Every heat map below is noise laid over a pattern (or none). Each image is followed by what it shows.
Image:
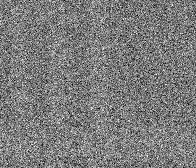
bands of rows crossing bands of columns
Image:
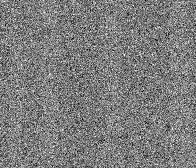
bands of columns
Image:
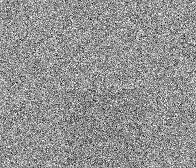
one block
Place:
bottom middle
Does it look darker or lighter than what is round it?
darker
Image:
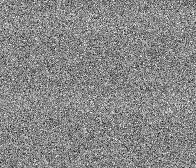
bands of rows
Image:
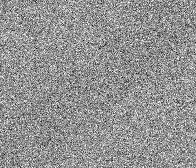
a diagonal band
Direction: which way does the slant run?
bottom left to top right
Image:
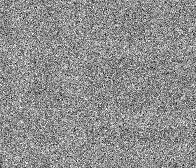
bands of rows crossing bands of columns
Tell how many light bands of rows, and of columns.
3 and 2
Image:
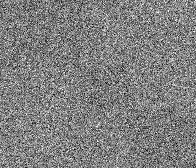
blocks along the diagonal
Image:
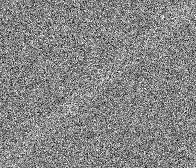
a diagonal band
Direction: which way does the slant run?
bottom left to top right
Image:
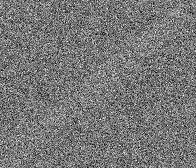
a diagonal band
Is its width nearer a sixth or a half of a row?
a sixth
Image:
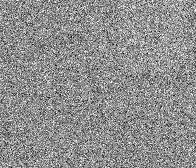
one block
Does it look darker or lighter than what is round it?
lighter
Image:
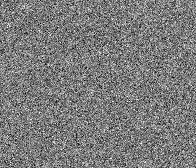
only noise
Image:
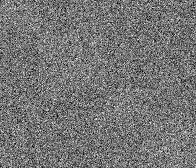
blocks along the diagonal
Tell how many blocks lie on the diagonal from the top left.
4
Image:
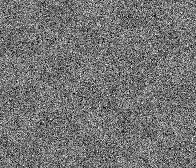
a checkerboard
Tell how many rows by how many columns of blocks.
6 by 5
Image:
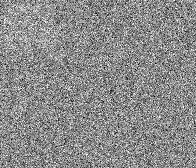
one block
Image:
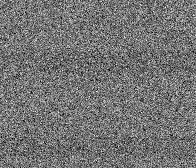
bands of rows
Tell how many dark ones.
2
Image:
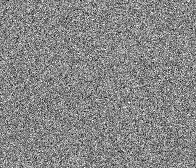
only noise
